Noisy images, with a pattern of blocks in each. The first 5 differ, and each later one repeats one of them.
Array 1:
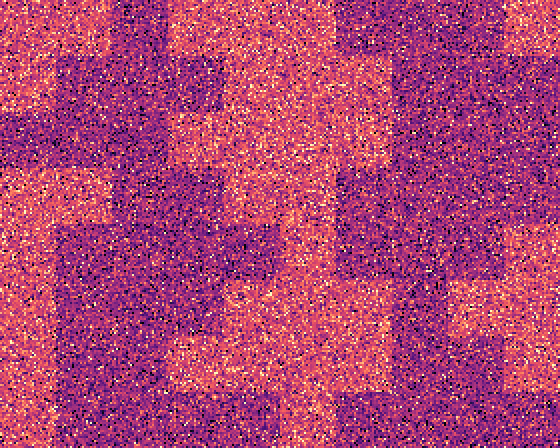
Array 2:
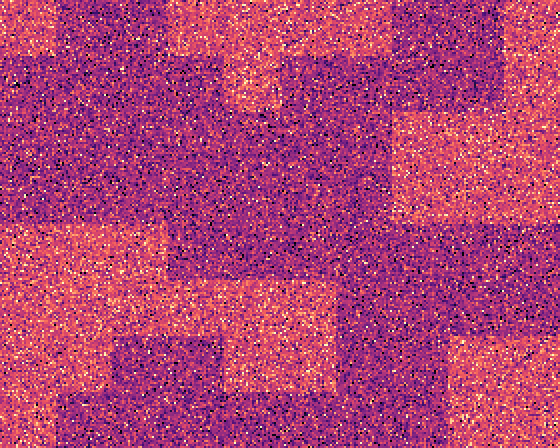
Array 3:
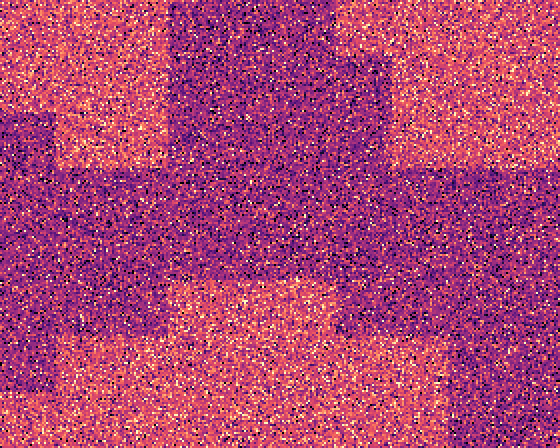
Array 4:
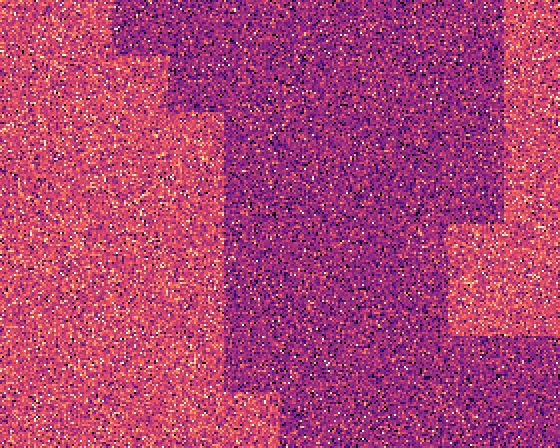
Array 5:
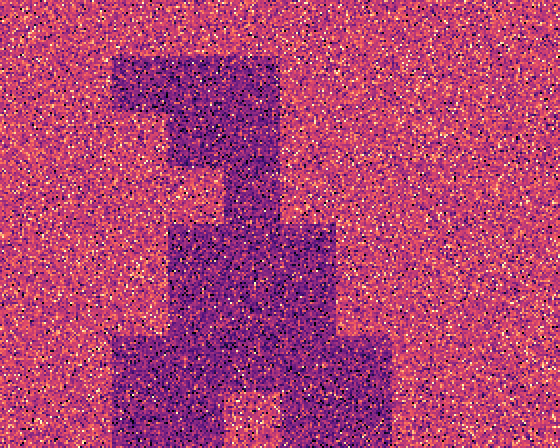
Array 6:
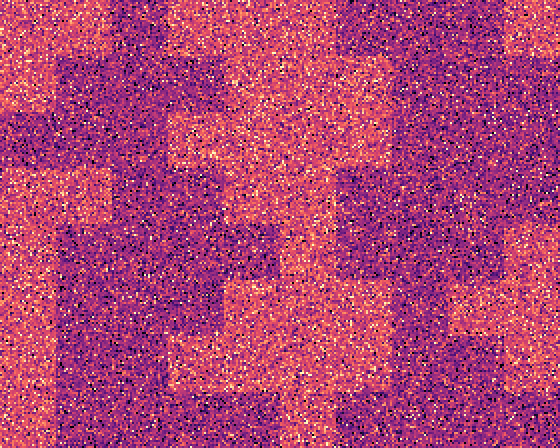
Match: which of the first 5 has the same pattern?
1
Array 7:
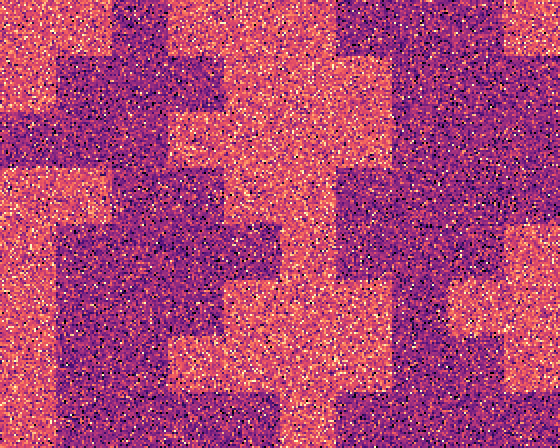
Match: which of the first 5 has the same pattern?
1
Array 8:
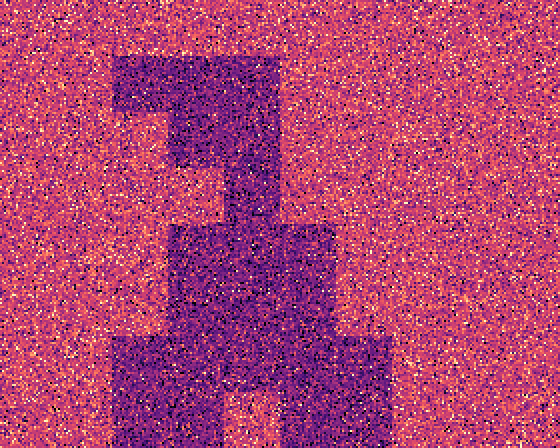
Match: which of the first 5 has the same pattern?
5
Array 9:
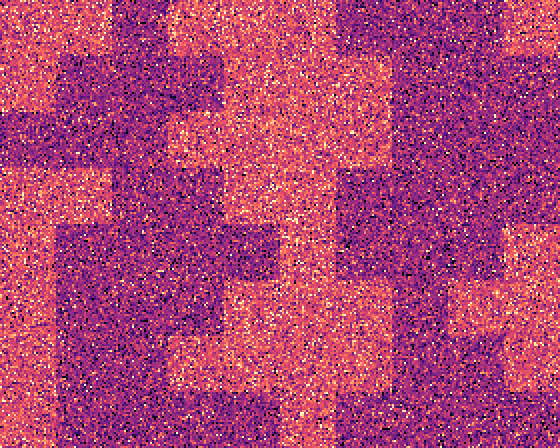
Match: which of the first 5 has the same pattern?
1
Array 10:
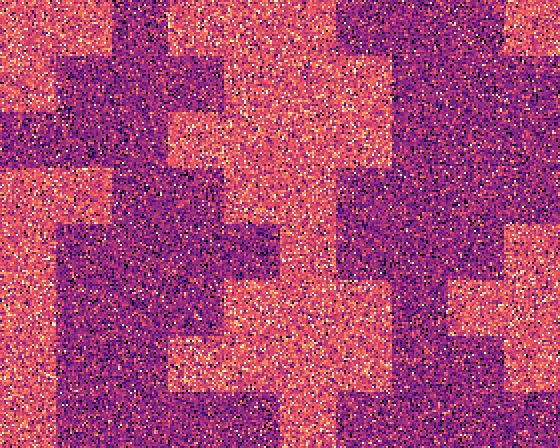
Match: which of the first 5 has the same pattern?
1
